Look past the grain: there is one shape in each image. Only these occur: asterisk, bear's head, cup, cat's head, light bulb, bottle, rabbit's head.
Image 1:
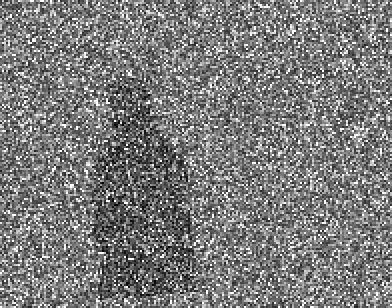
bottle
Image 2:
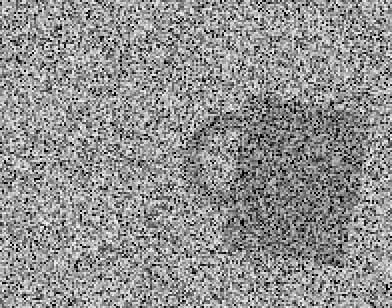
cup
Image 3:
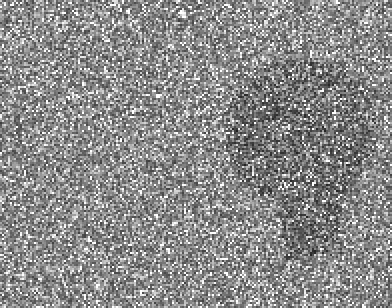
light bulb
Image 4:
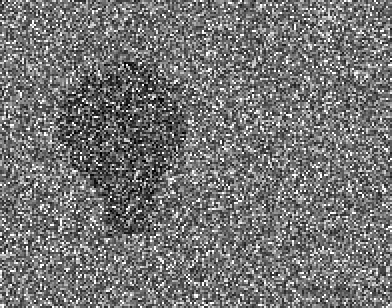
light bulb
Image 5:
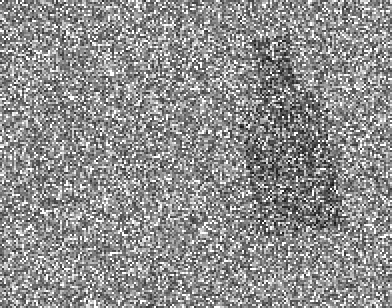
bottle
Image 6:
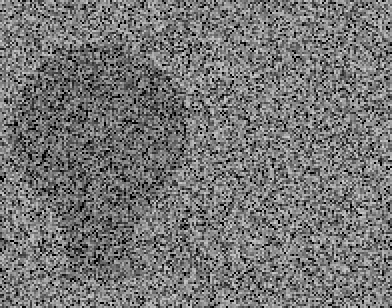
light bulb
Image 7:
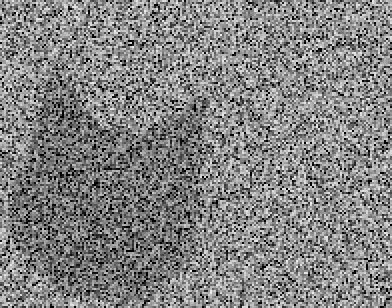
cat's head
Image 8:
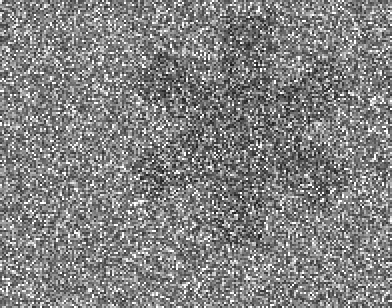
asterisk
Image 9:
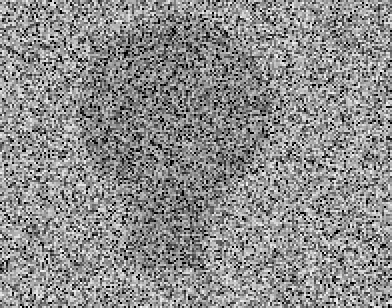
light bulb
